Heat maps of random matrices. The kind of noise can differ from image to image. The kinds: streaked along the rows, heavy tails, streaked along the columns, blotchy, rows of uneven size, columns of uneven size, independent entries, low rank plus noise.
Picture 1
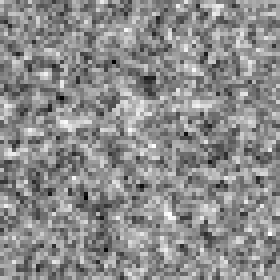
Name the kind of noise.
blotchy
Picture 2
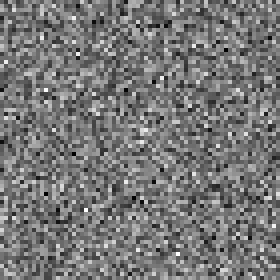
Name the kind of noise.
independent entries
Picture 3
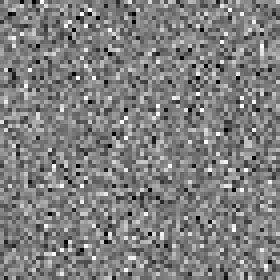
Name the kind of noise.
heavy tails
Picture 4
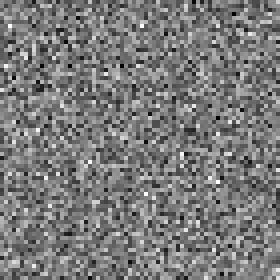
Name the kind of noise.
independent entries
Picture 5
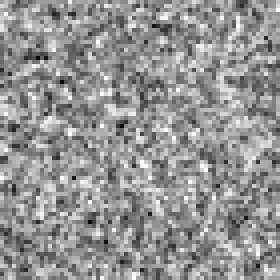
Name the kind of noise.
blotchy
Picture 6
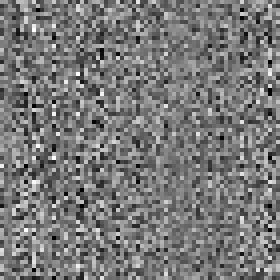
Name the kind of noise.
columns of uneven size
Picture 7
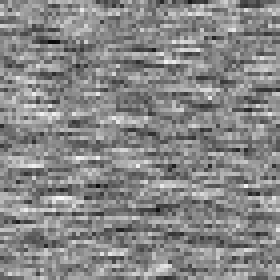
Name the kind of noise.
streaked along the rows
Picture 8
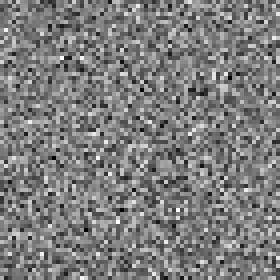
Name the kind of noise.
independent entries
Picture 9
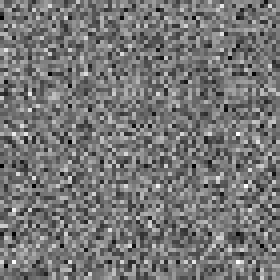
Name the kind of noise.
low rank plus noise
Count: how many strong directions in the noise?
three or four
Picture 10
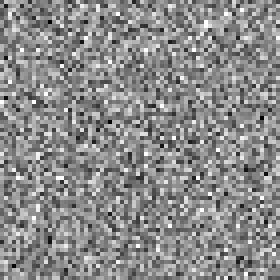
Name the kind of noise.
independent entries
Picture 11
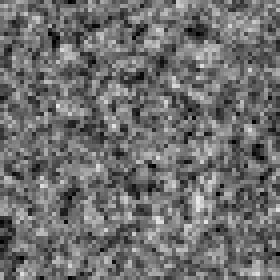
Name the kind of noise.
blotchy
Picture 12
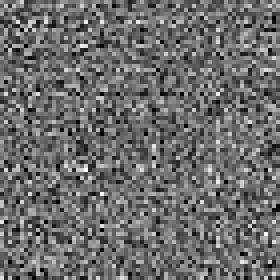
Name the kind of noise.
low rank plus noise
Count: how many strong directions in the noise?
three or four
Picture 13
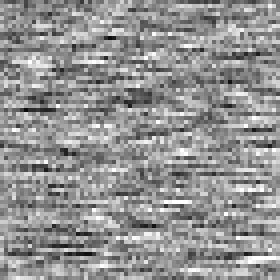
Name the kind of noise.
streaked along the rows
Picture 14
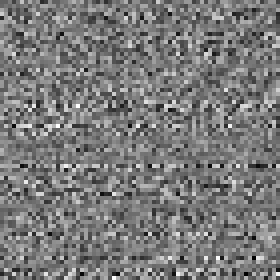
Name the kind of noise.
rows of uneven size
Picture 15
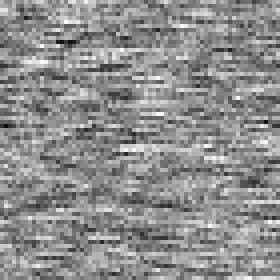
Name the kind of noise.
streaked along the rows
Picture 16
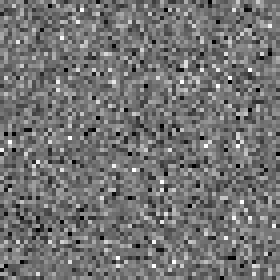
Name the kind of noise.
heavy tails
